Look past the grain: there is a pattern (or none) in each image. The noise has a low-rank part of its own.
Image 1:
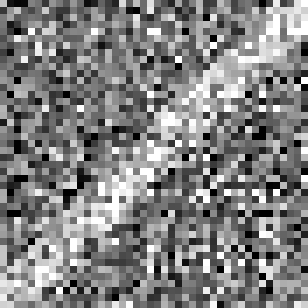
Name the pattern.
a diagonal band
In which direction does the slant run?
bottom left to top right
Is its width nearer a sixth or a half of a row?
a sixth
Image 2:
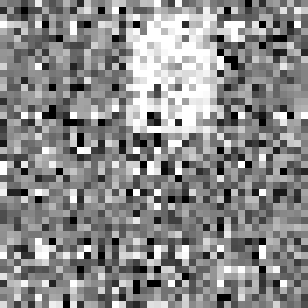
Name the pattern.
one block
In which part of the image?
top middle
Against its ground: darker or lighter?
lighter
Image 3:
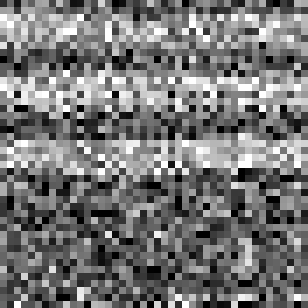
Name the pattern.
bands of rows
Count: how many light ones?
3
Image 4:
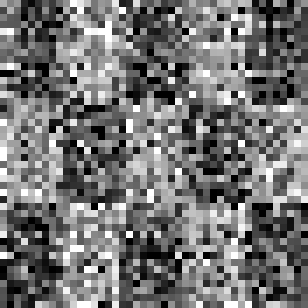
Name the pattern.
a checkerboard
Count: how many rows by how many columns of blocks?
3 by 5
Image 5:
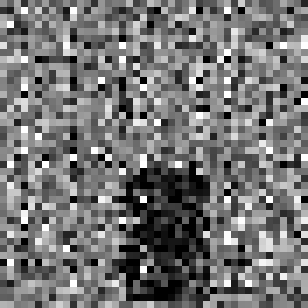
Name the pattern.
one block
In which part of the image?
bottom middle
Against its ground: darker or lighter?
darker
